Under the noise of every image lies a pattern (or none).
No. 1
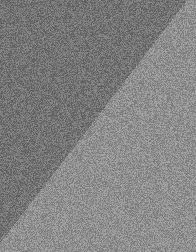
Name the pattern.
a sharp edge
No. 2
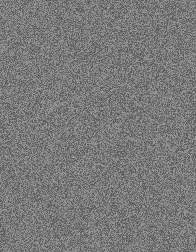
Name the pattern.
only noise
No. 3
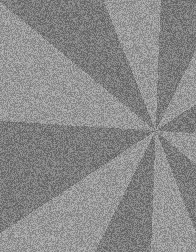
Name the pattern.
spokes from one point
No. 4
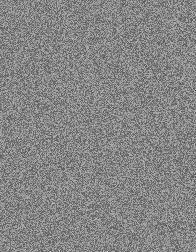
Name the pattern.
only noise
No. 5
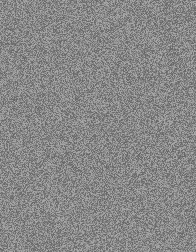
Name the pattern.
only noise
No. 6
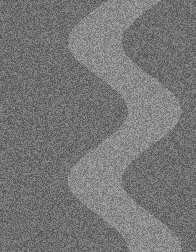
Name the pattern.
a wavy band
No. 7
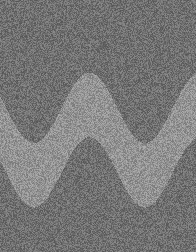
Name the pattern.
a wavy band
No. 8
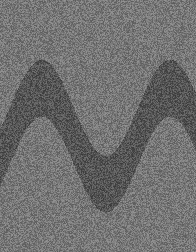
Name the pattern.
a wavy band
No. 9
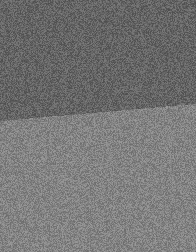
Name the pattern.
a sharp edge
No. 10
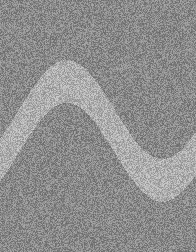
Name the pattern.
a wavy band
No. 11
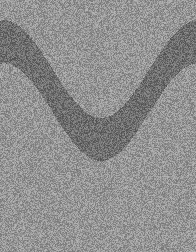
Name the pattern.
a wavy band
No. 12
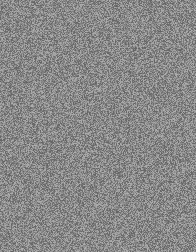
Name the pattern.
only noise
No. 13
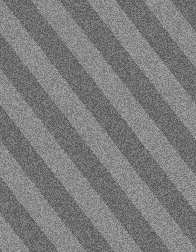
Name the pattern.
diagonal stripes
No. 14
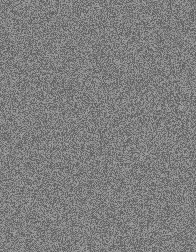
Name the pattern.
only noise
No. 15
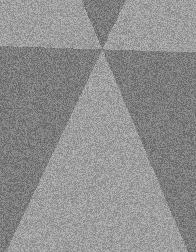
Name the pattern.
spokes from one point
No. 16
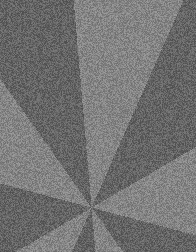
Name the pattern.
spokes from one point
